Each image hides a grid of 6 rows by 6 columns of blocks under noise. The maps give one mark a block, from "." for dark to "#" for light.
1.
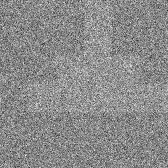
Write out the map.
...#..
...#..
..###.
.#####
......
......
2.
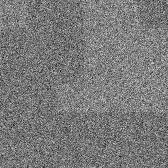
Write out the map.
#..##.
...###
...###
..####
......
......
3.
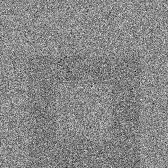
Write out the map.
######
######
#....#
#.##.#
#.##.#
#....#
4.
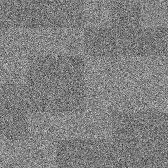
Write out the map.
...#.#
###...
#..###
...###
.###..
##....
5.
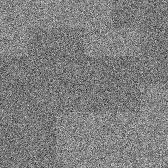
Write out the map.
####..
#..##.
......
.....#
..####
..####
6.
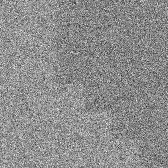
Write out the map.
##....
##....
##....
###...
####..
#####.
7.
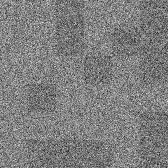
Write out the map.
##.##.
##.#..
###.#.
#.####
#####.
#...#.
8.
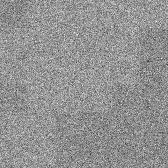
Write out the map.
.#####
#####.
#####.
.###..
##....
##....
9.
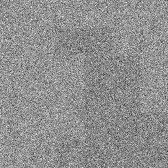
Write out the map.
######
##..##
###..#
###..#
###...
##....
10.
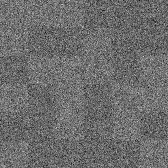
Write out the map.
###...
#..#..
.###.#
#.#.##
..#.#.
#....#
